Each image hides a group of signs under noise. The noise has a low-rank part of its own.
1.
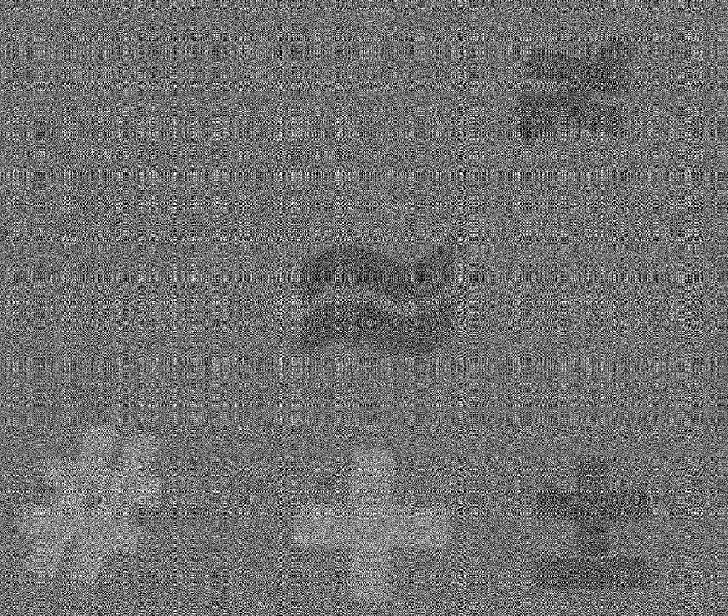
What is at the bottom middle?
plus sign
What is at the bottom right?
plus-minus sign
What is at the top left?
nothing
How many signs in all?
5
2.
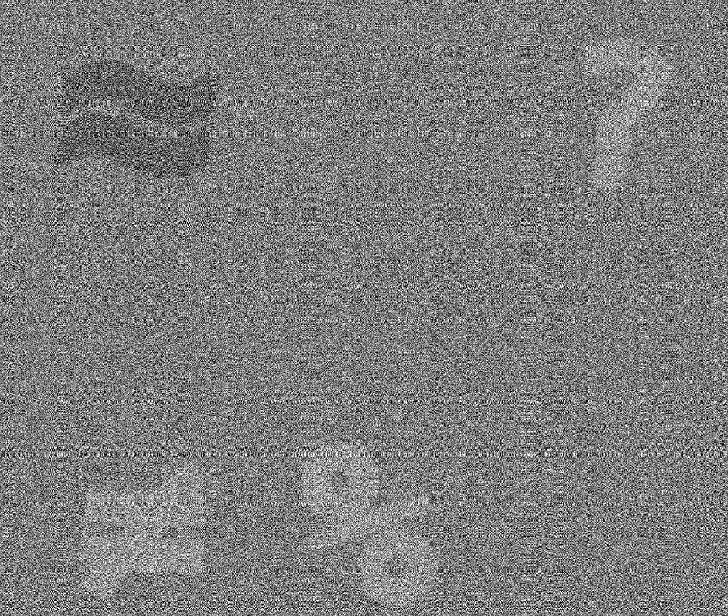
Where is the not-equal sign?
bottom left
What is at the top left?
approximately sign
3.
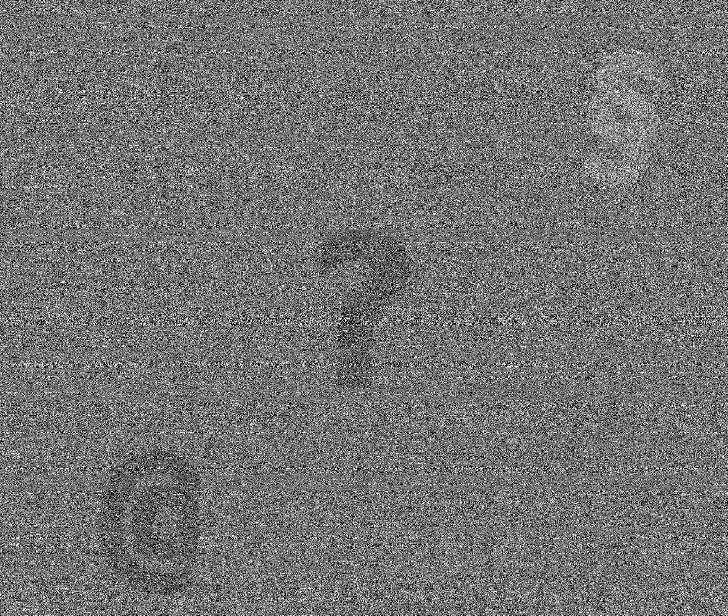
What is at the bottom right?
nothing
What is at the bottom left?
at sign
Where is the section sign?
top right
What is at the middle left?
nothing
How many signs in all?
3
